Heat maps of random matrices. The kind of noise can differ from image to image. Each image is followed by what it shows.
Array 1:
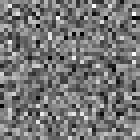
low rank plus noise
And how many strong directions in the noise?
two
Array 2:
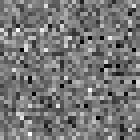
heavy tails
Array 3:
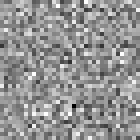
low rank plus noise
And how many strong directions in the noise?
one
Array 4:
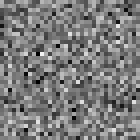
independent entries
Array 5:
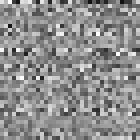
rows of uneven size
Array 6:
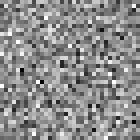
independent entries
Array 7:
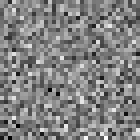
independent entries
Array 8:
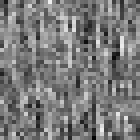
streaked along the columns
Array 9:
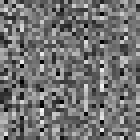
columns of uneven size
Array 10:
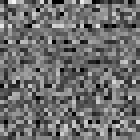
rows of uneven size
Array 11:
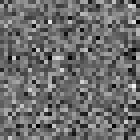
low rank plus noise
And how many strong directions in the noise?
two
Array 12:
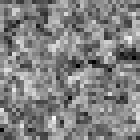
blotchy
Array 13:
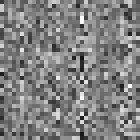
columns of uneven size
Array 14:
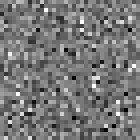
heavy tails
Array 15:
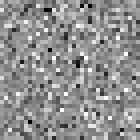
heavy tails
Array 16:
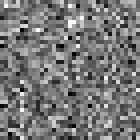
low rank plus noise
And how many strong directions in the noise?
three or four
